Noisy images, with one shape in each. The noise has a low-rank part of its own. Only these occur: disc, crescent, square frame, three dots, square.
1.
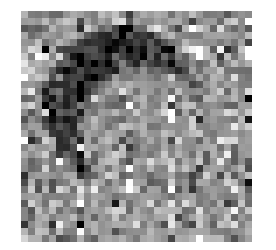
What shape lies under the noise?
crescent
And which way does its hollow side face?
down and right
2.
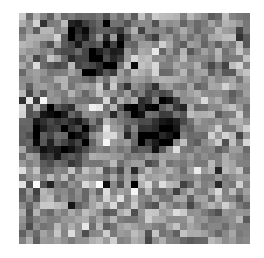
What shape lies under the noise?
three dots
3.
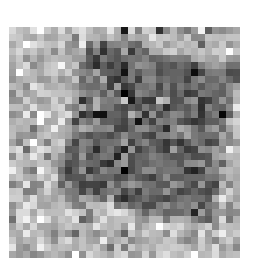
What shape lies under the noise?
square
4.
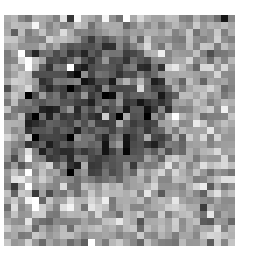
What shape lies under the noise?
disc
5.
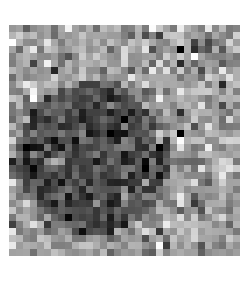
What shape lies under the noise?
disc
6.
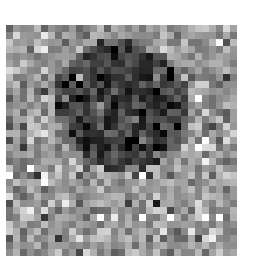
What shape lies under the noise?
disc
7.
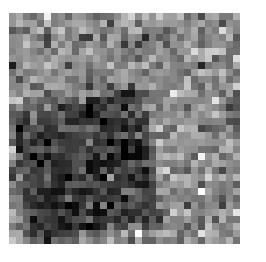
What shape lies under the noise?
square
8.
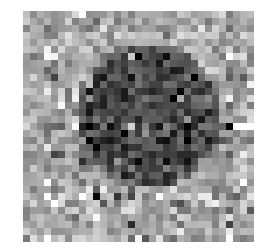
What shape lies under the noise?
disc
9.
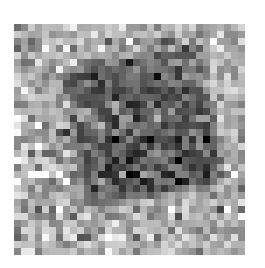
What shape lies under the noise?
square
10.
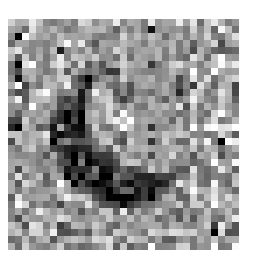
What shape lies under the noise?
crescent
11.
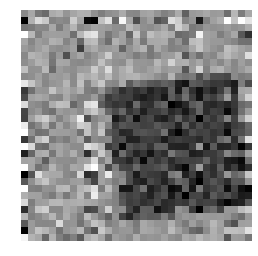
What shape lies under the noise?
square
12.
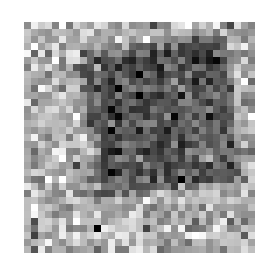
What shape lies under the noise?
square
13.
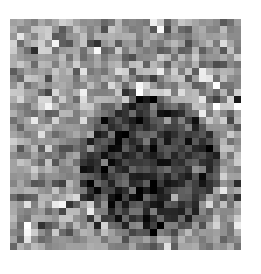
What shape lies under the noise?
disc
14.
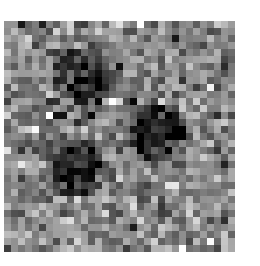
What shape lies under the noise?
three dots
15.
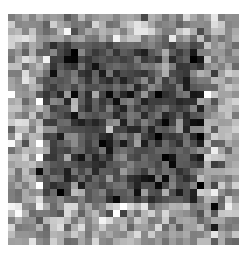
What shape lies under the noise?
square
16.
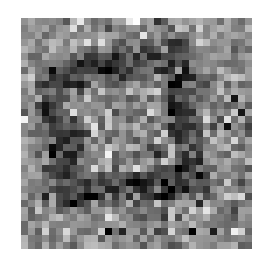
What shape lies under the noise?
square frame
